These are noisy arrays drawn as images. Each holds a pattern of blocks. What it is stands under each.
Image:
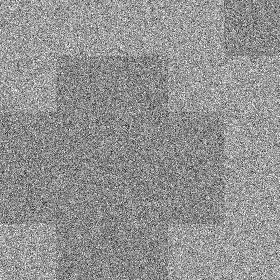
mirrored about the diagonal from the bottom left
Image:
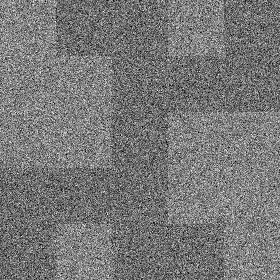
the same after a half turn
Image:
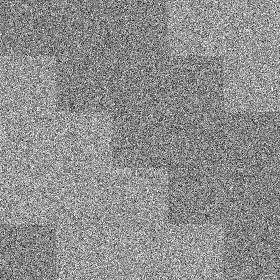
mirrored about the diagonal from the bottom left
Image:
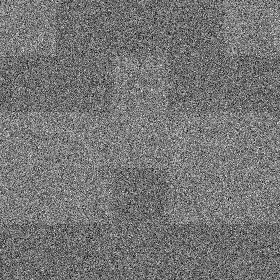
left and right mirror each other
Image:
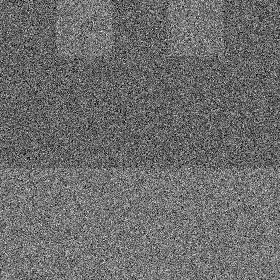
left and right mirror each other
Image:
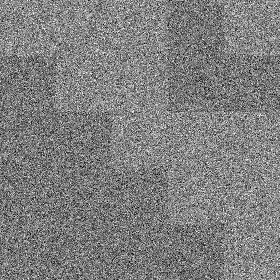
mirrored about the diagonal from the bottom left
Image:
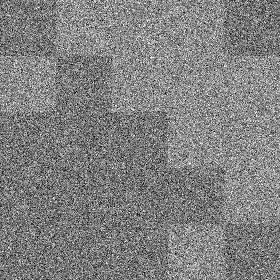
mirrored about the diagonal from the bottom left
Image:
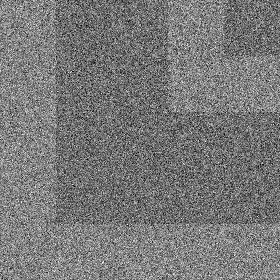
mirrored about the diagonal from the bottom left
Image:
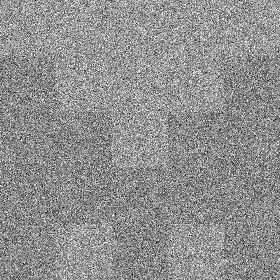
left and right mirror each other
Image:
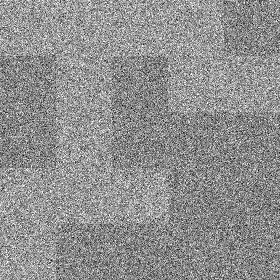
no symmetry
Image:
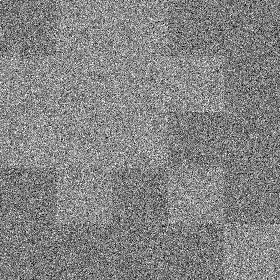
mirrored about the diagonal from the top left
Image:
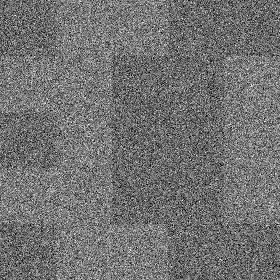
top and bottom mirror each other
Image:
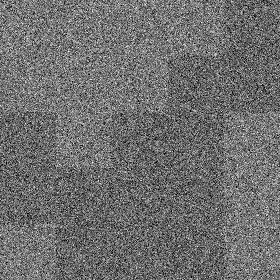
no symmetry
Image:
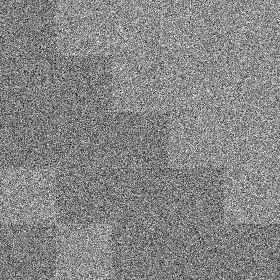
mirrored about the diagonal from the bottom left
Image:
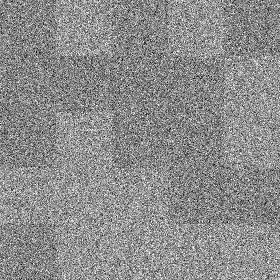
no symmetry
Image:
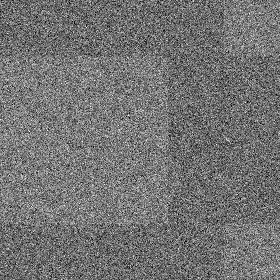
top and bottom mirror each other
